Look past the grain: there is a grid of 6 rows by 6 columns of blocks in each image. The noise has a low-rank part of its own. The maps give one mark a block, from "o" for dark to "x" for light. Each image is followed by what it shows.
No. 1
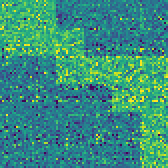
x x o o o o
x x x o o o
o o x x x x
o o o o x x
o o o o o x
o o o o o x
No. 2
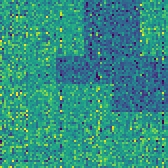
x x x o o x
x x x o o x
x x o o o o
x x x x o o
x x x x x x
x x x x x x
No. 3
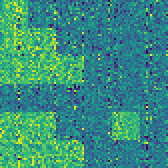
x o o o o o
x x o o o o
x x x o o o
o o o o o o
x x o o x o
x x x o o o
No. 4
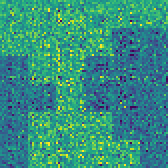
x x x x x x
x x x x o o
o x x o o o
o o x o o o
o x x x o o
o x x x x o
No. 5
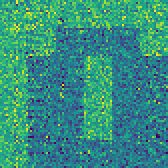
x x x x x x
x x o o o x
x o o x o o
x o o x o o
x o o x o o
x o o o o o
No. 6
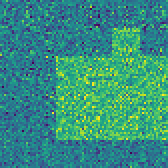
o o o o o o
o o o o x o
o o x x x x
o o x x x x
o o x x x x
o o o o o o
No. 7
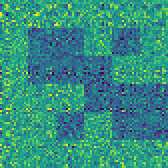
x x x x x x
x o o x o x
x o o o x x
x x x o o o
x x o x o o
x x x x x x
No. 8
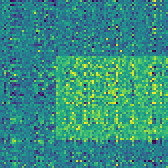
o o o o o o
o o o o o o
o o x x x x
o o x x x x
o o x x x x
o o o o o o
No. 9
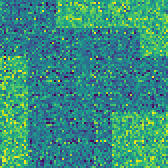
o o x x x x
o o o o o x
x o o o o o
x o o o o o
x o o o x x
x o o o x x
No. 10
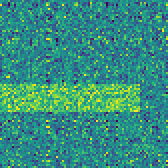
o o o o o o
o o o o o o
o o o o o o
x x x x x o
o o o o o o
o o o o o o
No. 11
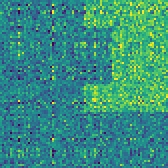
o o o x x x
o o o o x x
o o o o x x
o o o x x x
o o o o o o
o o o o o o
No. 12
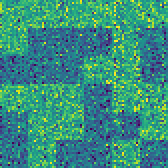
x x x x x x
x o o o x o
o o o x x o
x x x o x x
o x x o o x
o x o o x o
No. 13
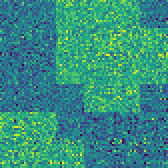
o o x x x o
o o x x x x
o o x x x x
o o o x x o
x x o o o o
x x x o o o
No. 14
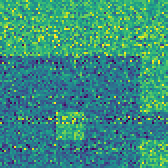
x x x x x x
x x x x x x
o o o o o x
o o o o o x
o o x o o o
o o o o o x
